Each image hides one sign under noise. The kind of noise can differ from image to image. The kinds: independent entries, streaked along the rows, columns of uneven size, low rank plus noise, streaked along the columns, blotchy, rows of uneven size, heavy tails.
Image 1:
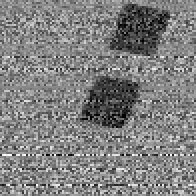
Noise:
rows of uneven size
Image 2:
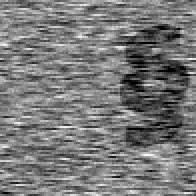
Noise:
streaked along the rows
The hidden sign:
section sign
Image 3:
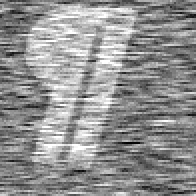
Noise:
streaked along the rows
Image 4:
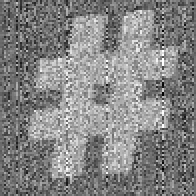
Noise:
columns of uneven size
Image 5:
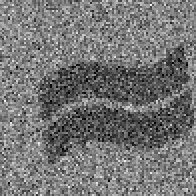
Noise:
independent entries
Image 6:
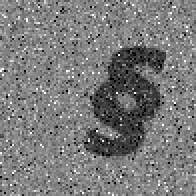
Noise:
heavy tails
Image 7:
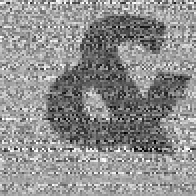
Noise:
rows of uneven size
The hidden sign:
ampersand
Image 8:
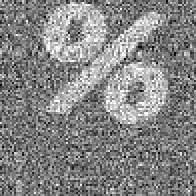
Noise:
low rank plus noise
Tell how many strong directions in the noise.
five to eight
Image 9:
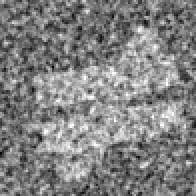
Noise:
blotchy
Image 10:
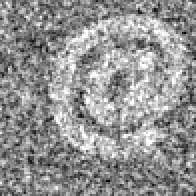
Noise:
blotchy
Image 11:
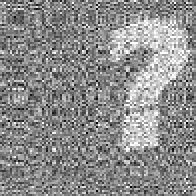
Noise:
low rank plus noise
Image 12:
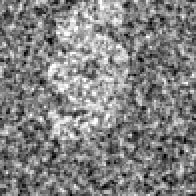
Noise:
blotchy
